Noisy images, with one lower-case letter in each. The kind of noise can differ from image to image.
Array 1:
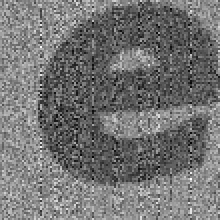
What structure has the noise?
columns of uneven size
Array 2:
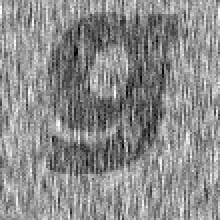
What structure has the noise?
streaked along the columns
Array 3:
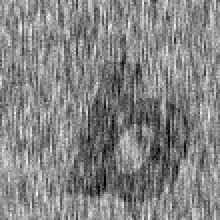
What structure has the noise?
streaked along the columns
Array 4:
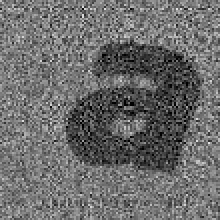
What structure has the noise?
low rank plus noise
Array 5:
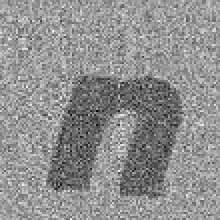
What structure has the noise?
low rank plus noise
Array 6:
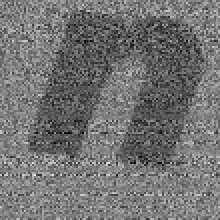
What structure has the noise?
rows of uneven size
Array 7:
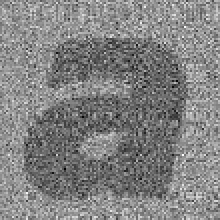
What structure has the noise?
low rank plus noise
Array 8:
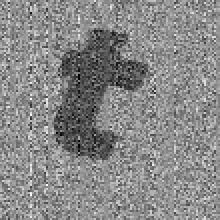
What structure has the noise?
columns of uneven size
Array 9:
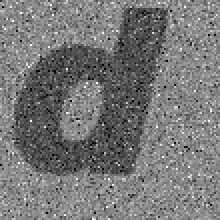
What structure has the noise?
heavy tails
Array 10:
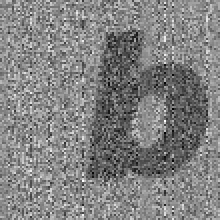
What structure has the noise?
columns of uneven size
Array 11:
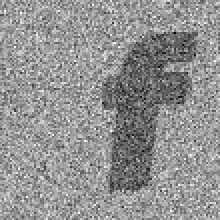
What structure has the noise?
independent entries
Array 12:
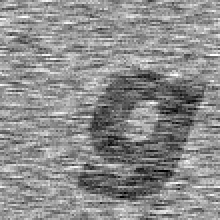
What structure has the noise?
streaked along the rows
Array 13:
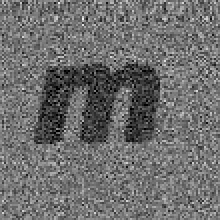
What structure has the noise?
low rank plus noise
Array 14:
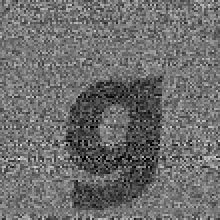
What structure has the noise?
rows of uneven size
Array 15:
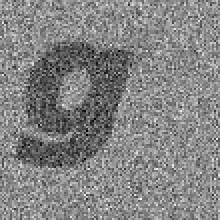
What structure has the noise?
low rank plus noise
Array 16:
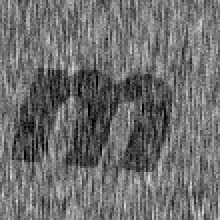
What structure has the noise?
streaked along the columns
